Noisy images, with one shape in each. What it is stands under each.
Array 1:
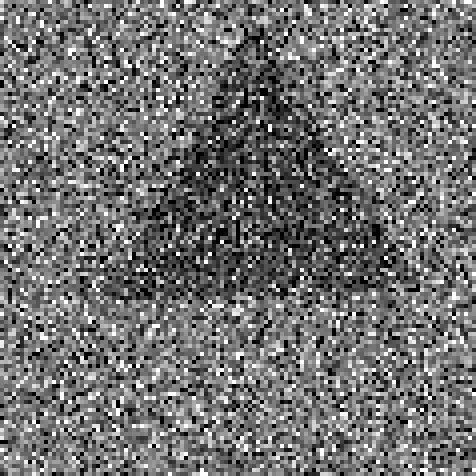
dark triangle
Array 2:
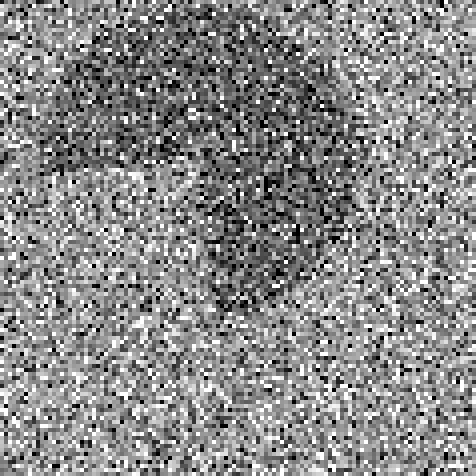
dark disc with a wedge cut out
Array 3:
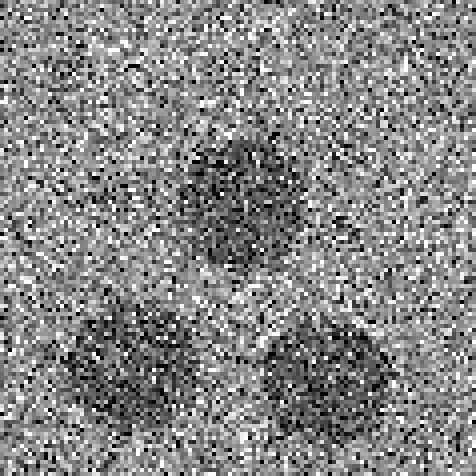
dark three dots
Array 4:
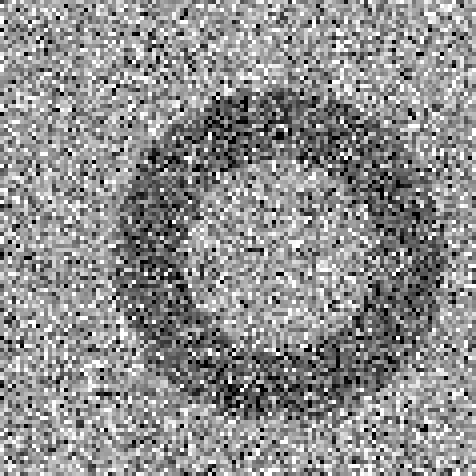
dark ring
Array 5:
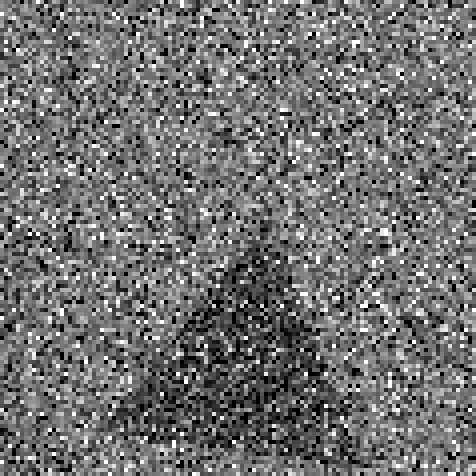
dark triangle
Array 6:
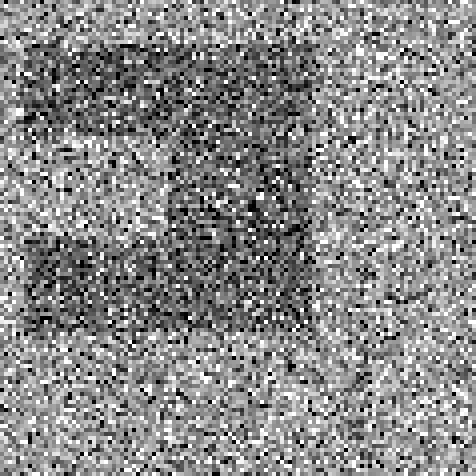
dark square with a notch
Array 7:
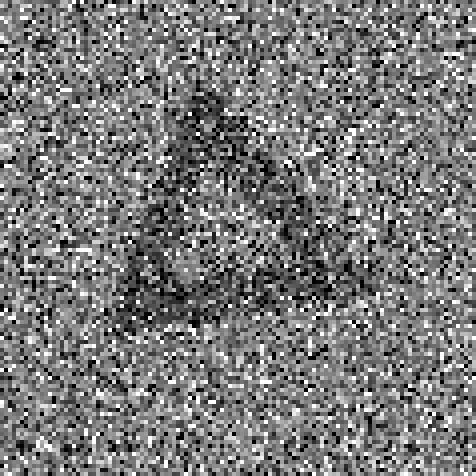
dark triangle frame
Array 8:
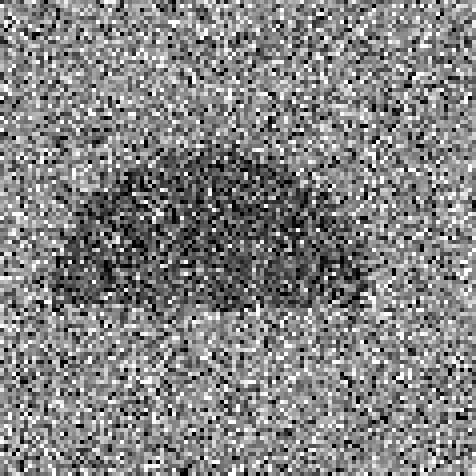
dark half disc
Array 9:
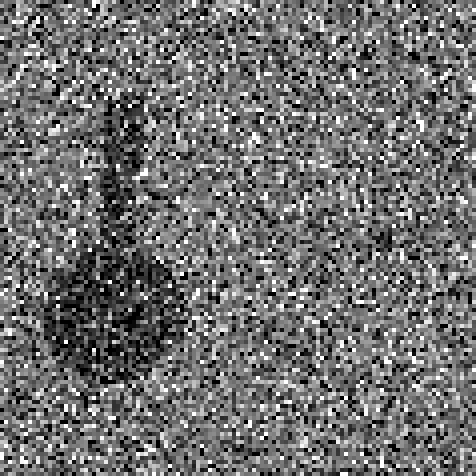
dark lollipop
